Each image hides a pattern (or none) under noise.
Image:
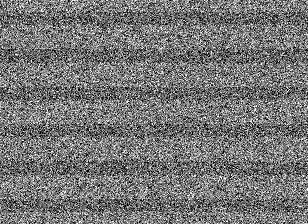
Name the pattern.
horizontal stripes
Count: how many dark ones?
6
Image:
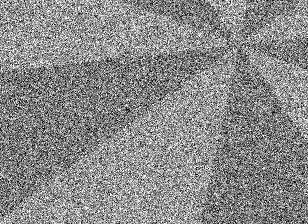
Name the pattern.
spokes from one point
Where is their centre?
top right
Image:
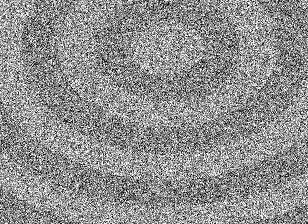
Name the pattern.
rings round one point
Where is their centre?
top middle
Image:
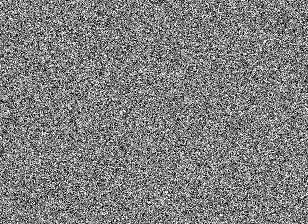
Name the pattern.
only noise
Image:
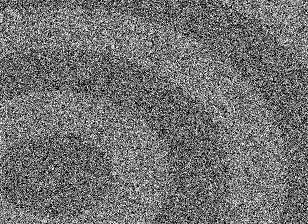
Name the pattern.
rings round one point
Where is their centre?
bottom left
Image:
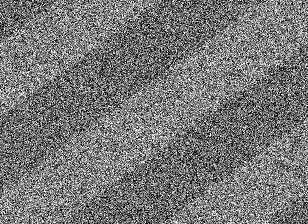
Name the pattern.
diagonal stripes
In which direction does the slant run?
bottom left to top right
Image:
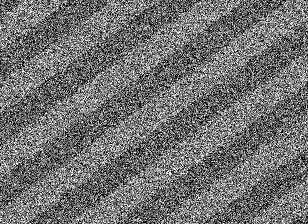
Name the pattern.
diagonal stripes
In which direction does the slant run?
bottom left to top right
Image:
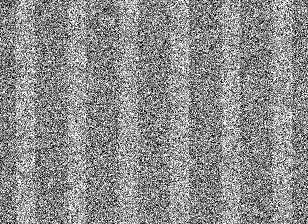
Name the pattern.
vertical stripes
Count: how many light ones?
6
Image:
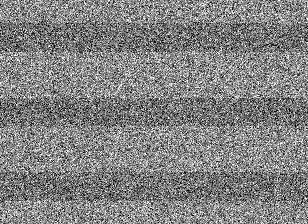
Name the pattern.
horizontal stripes
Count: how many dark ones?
3
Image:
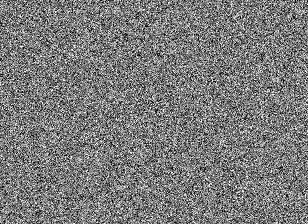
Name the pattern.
only noise
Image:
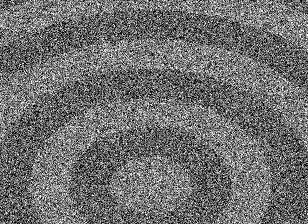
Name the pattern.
rings round one point
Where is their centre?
bottom middle
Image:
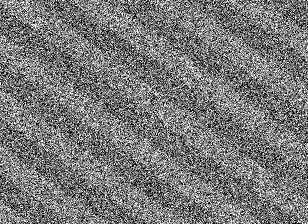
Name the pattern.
diagonal stripes
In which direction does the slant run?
top left to bottom right
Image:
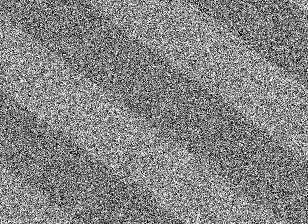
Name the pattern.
diagonal stripes
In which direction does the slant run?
top left to bottom right
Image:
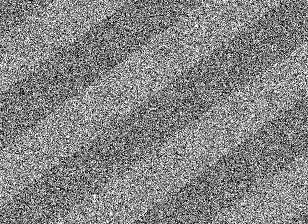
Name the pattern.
diagonal stripes
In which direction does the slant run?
bottom left to top right
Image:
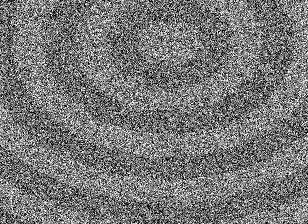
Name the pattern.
rings round one point
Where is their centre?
top middle
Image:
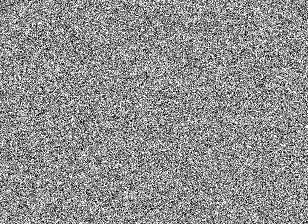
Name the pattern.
only noise
